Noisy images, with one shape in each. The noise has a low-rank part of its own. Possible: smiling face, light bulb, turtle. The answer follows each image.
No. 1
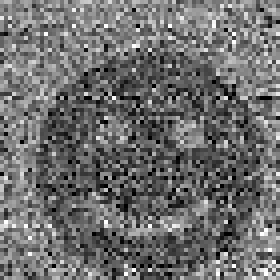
smiling face
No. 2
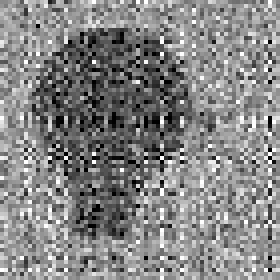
light bulb
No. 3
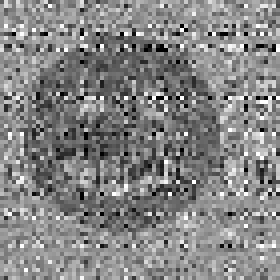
smiling face
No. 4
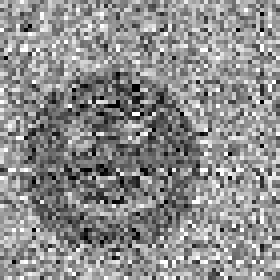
smiling face
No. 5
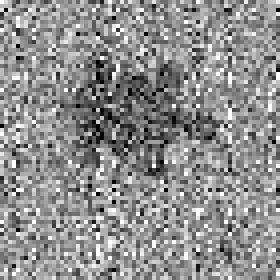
turtle
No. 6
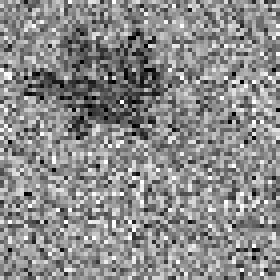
turtle
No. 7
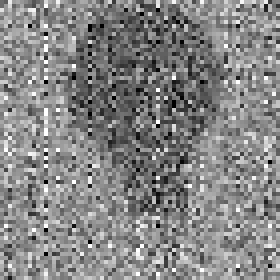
light bulb
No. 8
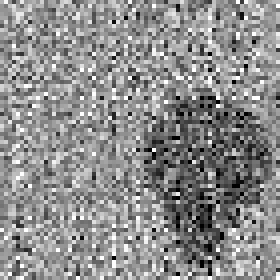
light bulb
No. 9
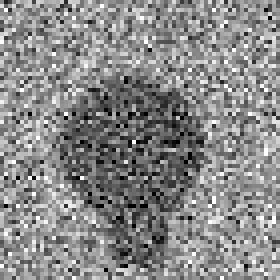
light bulb
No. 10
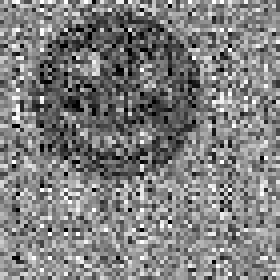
smiling face
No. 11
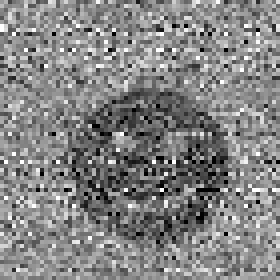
smiling face
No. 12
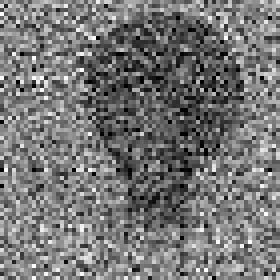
light bulb
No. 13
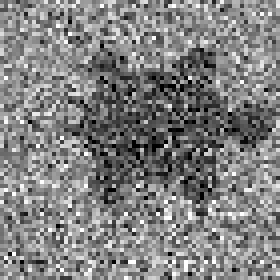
turtle
